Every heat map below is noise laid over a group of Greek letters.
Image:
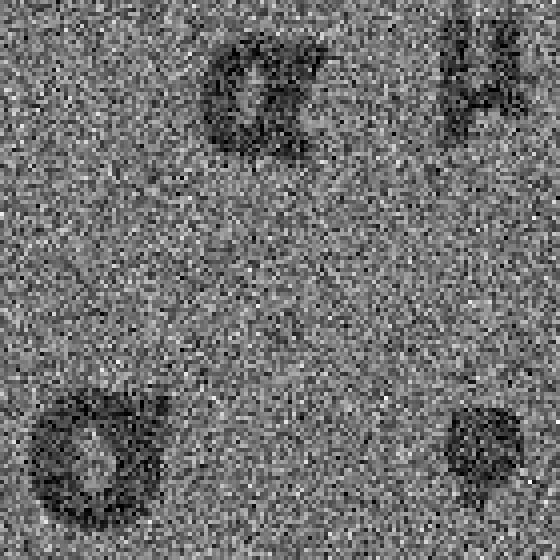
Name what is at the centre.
nothing
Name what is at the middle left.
nothing
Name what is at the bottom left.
sigma
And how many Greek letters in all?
4
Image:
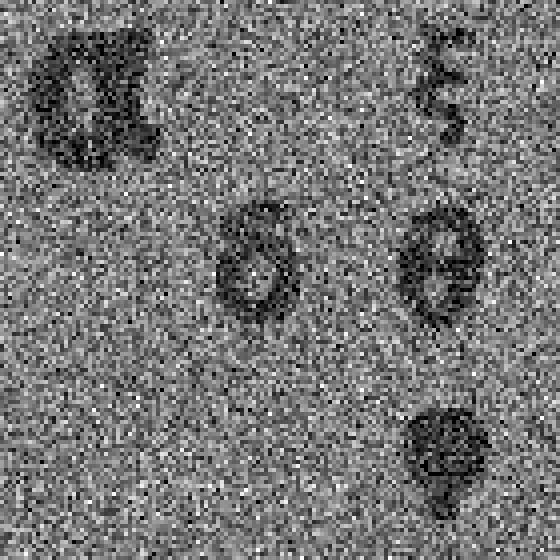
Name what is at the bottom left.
nothing
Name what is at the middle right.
theta
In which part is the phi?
bottom right
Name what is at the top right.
xi
